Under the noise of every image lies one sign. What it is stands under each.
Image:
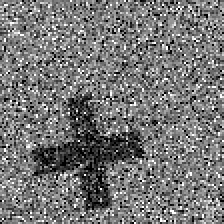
plus sign
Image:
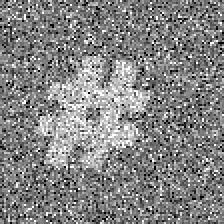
hash sign
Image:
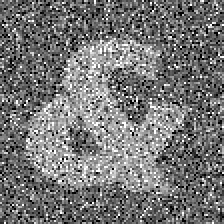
ampersand
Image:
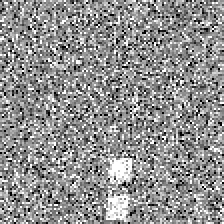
colon
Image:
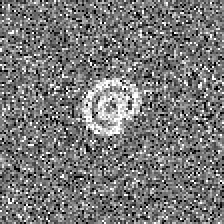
at sign
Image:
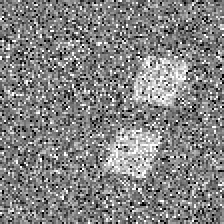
colon
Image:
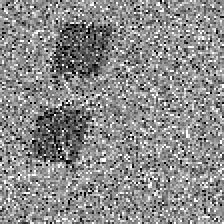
colon
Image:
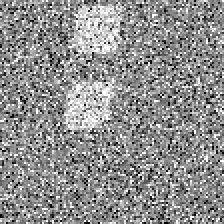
colon
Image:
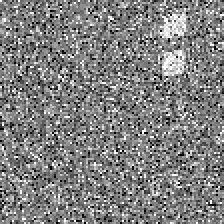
colon
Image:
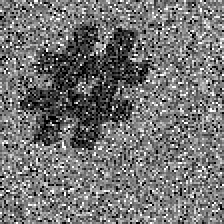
hash sign
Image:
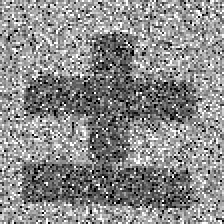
plus-minus sign
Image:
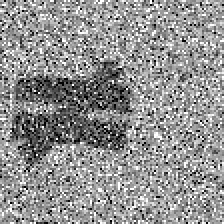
not-equal sign
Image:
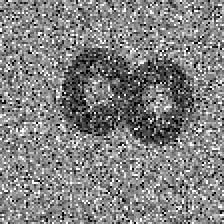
infinity sign
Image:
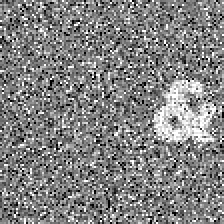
ampersand
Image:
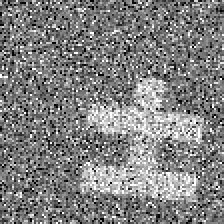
plus-minus sign
